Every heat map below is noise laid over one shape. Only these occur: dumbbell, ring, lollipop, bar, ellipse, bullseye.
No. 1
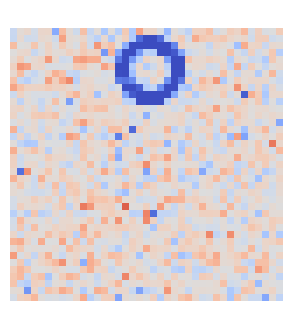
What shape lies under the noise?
ring
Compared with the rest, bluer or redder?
bluer
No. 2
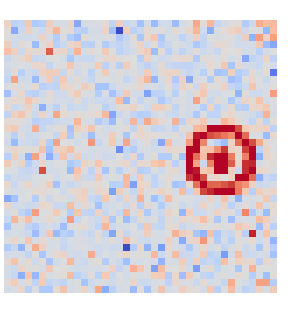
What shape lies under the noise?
bullseye
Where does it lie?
middle right
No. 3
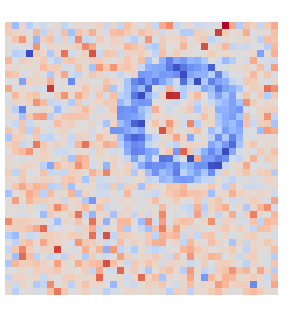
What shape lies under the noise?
ring
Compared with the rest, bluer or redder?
bluer
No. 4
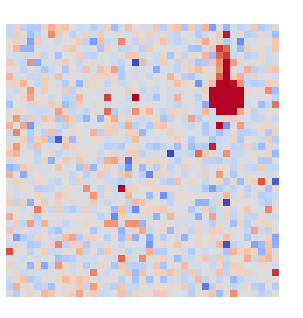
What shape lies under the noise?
lollipop
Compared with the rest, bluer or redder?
redder
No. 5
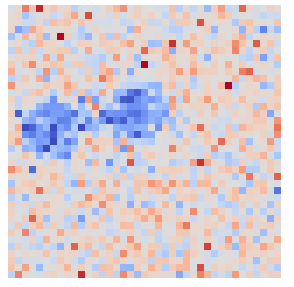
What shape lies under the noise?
dumbbell
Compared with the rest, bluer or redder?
bluer
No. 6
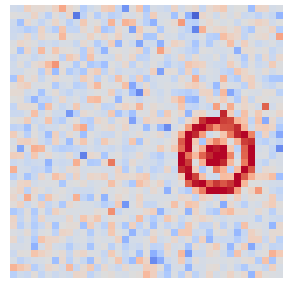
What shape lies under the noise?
bullseye
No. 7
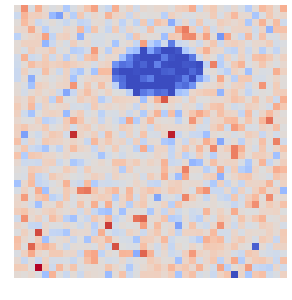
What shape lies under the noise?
ellipse
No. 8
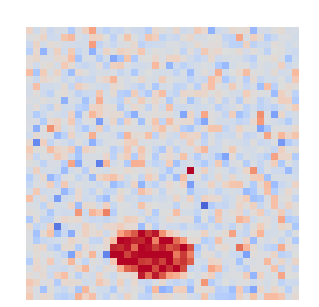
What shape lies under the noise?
ellipse
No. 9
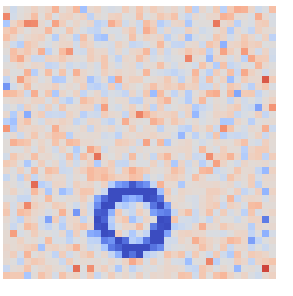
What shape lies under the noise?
ring
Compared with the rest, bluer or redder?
bluer
